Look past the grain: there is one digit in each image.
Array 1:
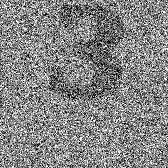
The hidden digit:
3
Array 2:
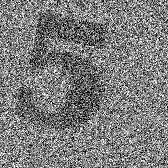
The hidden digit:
5
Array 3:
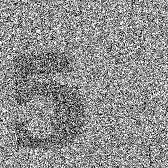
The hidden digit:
5
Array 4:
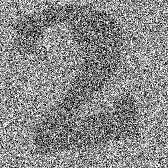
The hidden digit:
2
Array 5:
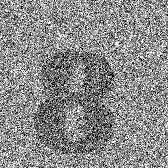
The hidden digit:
8
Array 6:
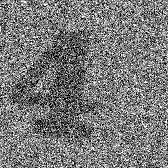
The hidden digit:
4
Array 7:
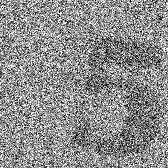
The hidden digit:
5
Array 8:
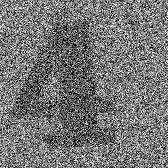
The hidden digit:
4
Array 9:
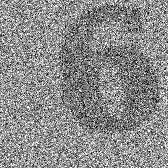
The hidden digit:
6
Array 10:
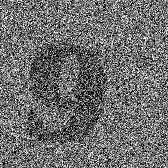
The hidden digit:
9
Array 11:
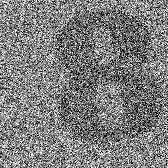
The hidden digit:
8
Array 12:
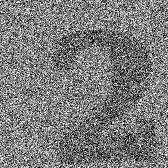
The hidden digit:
2
